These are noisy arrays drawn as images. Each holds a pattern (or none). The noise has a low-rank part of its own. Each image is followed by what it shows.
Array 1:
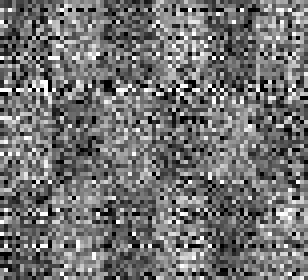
a checkerboard
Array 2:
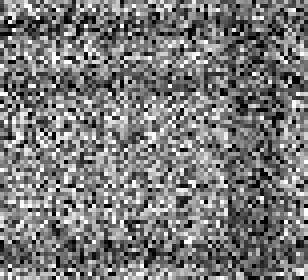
bands of rows crossing bands of columns
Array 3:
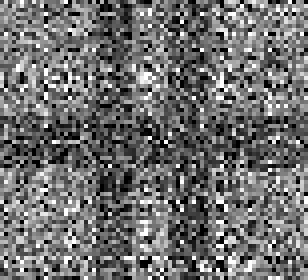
bands of rows crossing bands of columns
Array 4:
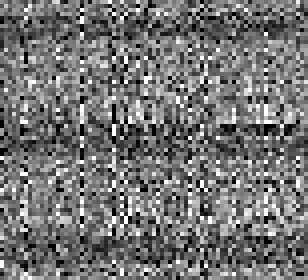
bands of rows
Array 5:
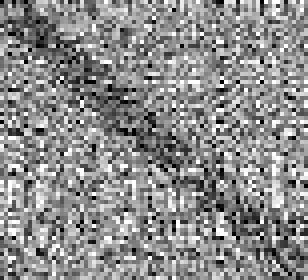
a diagonal band
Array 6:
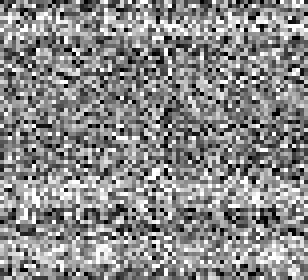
bands of rows
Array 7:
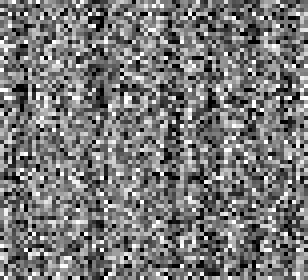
bands of columns
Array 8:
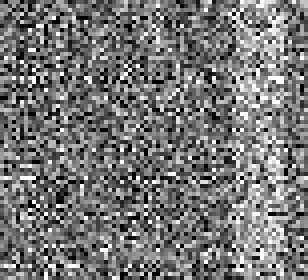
one band of columns
